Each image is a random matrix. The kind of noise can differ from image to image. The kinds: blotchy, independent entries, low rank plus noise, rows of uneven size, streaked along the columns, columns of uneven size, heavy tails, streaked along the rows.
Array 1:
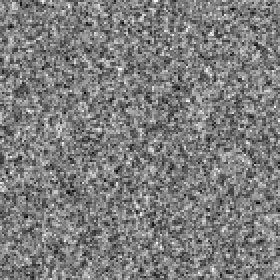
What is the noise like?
blotchy
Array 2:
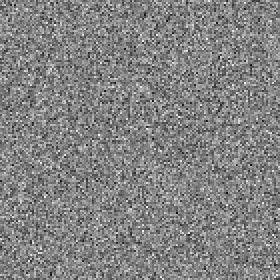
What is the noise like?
independent entries
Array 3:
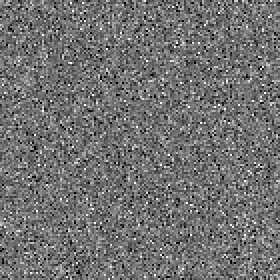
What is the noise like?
heavy tails
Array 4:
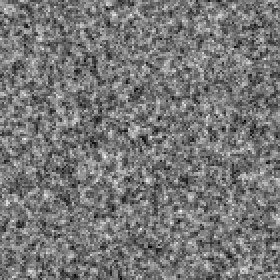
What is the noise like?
blotchy
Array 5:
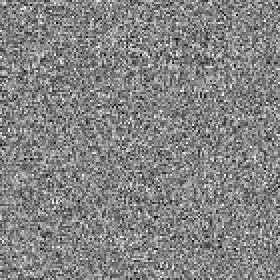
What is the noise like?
low rank plus noise
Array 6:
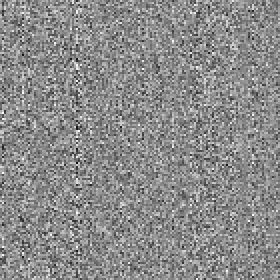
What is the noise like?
columns of uneven size
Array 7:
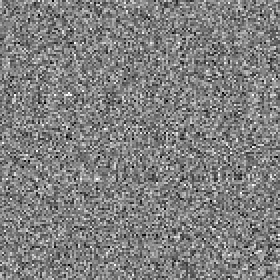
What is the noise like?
low rank plus noise
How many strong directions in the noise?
three or four
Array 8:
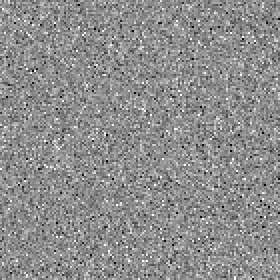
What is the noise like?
heavy tails
